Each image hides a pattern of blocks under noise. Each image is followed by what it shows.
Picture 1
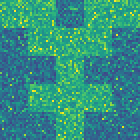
left and right mirror each other
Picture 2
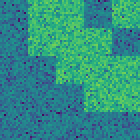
mirrored about the diagonal from the bottom left
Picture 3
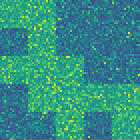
mirrored about the diagonal from the bottom left
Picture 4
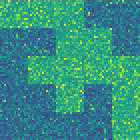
mirrored about the diagonal from the bottom left
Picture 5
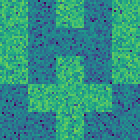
left and right mirror each other
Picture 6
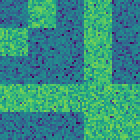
mirrored about the diagonal from the top left
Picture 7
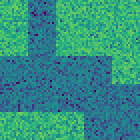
no symmetry
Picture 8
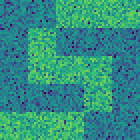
the same after a half turn
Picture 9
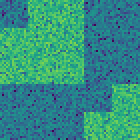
mirrored about the diagonal from the top left
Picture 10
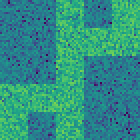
the same after a half turn
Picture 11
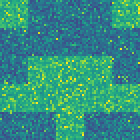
left and right mirror each other
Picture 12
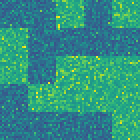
no symmetry
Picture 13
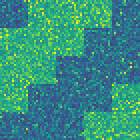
mirrored about the diagonal from the top left
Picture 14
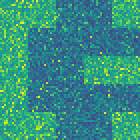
top and bottom mirror each other
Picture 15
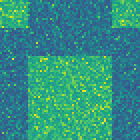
left and right mirror each other
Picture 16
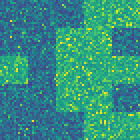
top and bottom mirror each other
